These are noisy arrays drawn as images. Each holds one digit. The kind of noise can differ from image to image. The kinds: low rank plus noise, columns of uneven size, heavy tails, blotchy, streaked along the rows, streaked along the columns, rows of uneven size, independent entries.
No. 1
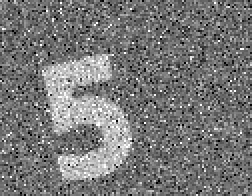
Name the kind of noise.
heavy tails
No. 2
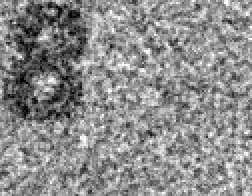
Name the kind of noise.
blotchy
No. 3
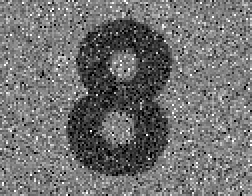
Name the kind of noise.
heavy tails
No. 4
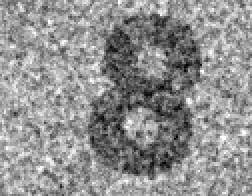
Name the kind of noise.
blotchy
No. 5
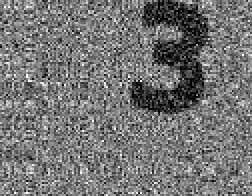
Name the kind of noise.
low rank plus noise
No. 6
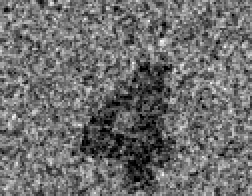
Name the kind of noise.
blotchy
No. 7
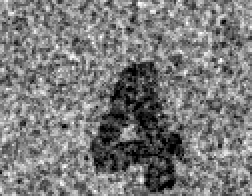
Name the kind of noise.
blotchy
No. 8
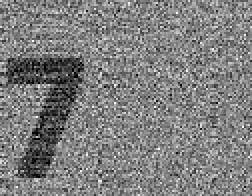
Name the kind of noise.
low rank plus noise
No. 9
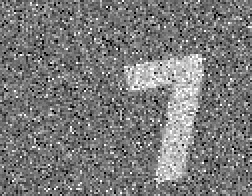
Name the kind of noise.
heavy tails
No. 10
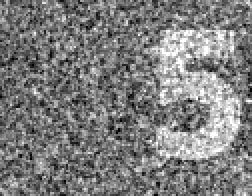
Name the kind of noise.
blotchy
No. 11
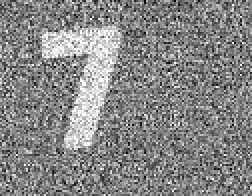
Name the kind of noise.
low rank plus noise
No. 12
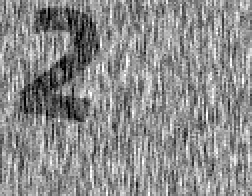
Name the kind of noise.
streaked along the columns
